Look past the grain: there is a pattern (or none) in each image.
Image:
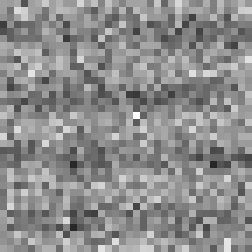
horizontal stripes
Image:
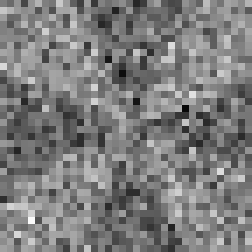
spokes from one point
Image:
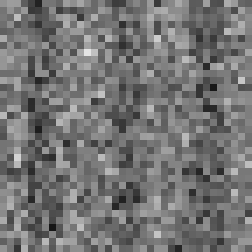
vertical stripes
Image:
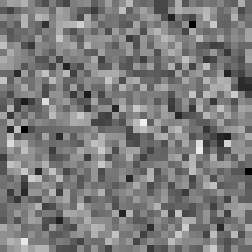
diagonal stripes
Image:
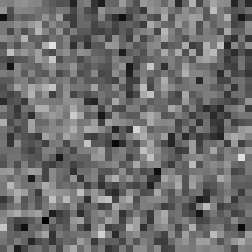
spokes from one point
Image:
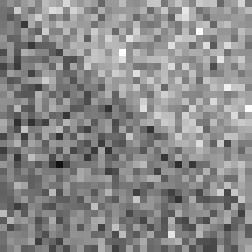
a sharp edge
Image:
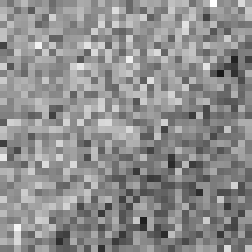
a sharp edge
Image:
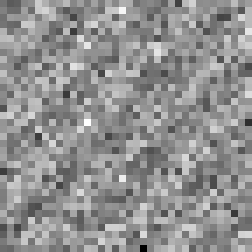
diagonal stripes
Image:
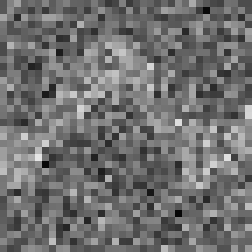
a wavy band
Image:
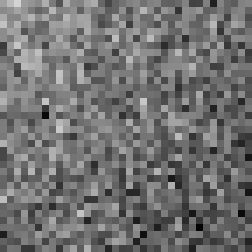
a smooth slope
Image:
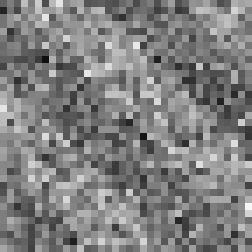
diagonal stripes
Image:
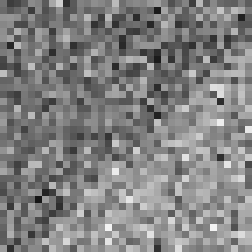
a sharp edge
